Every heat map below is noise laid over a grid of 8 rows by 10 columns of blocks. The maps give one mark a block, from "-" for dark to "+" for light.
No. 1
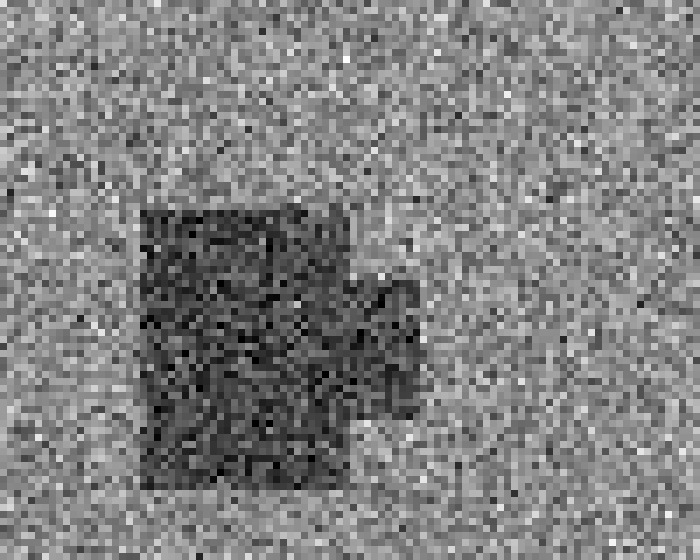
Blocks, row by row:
+ + + + + + + + + +
+ + + + + + + + + +
+ + + + + + + + + +
+ + - - - + + + + +
+ + - - - - + + + +
+ + - - - - + + + +
+ + - - - + + + + +
+ + + + + + + + + +
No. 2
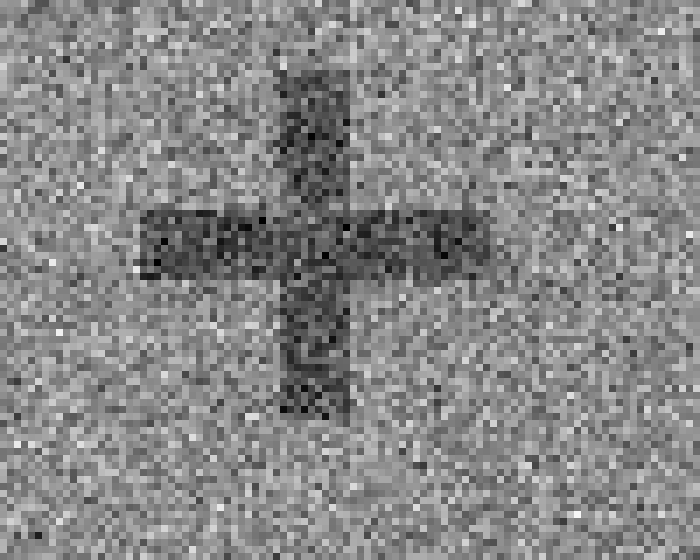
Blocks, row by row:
+ + + + + + + + + +
+ + + + - + + + + +
+ + + + - + + + + +
+ + - - - - - + + +
+ + + + - + + + + +
+ + + + - + + + + +
+ + + + + + + + + +
+ + + + + + + + + +
